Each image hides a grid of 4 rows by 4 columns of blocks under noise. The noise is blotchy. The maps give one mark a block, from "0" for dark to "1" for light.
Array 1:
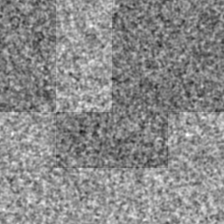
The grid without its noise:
0100
0100
1001
1111
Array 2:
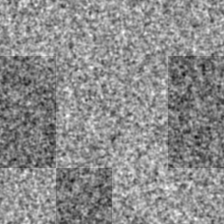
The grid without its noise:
1111
0110
0110
1011
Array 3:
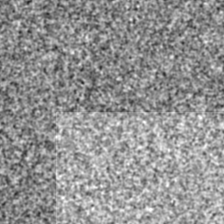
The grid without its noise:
0000
0000
0111
0111
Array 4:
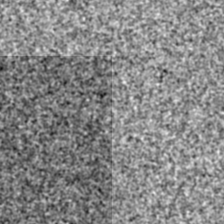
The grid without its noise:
1111
0011
0011
0011
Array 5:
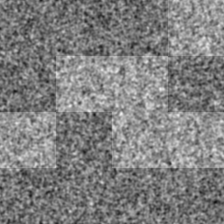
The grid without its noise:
0001
0110
1011
0000
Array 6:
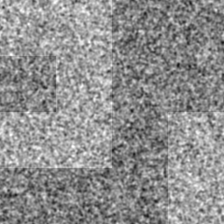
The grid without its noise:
1100
0100
1101
0001
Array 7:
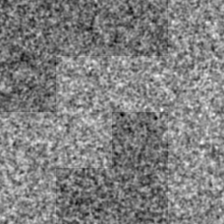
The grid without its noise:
0001
0111
1101
1001
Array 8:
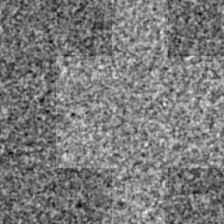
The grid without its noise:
0010
0111
0111
0010
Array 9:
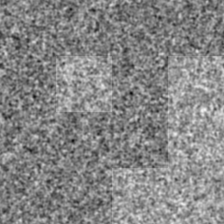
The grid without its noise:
0000
0101
0001
0011
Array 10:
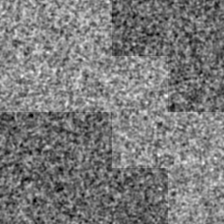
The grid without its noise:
1100
1110
0011
0001
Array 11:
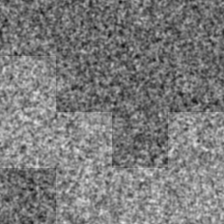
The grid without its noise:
0000
1000
1101
0111
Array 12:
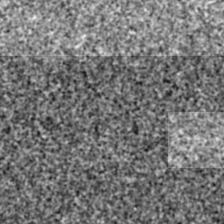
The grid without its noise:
1111
0000
0001
0000
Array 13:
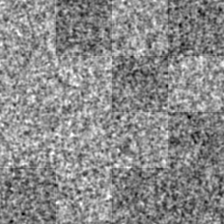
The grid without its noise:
1010
1101
1110
0100
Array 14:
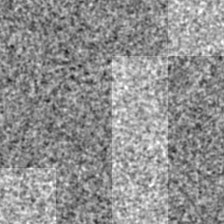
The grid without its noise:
0001
0010
0010
1010
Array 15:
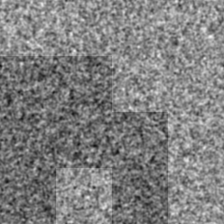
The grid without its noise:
1111
0011
0001
0101
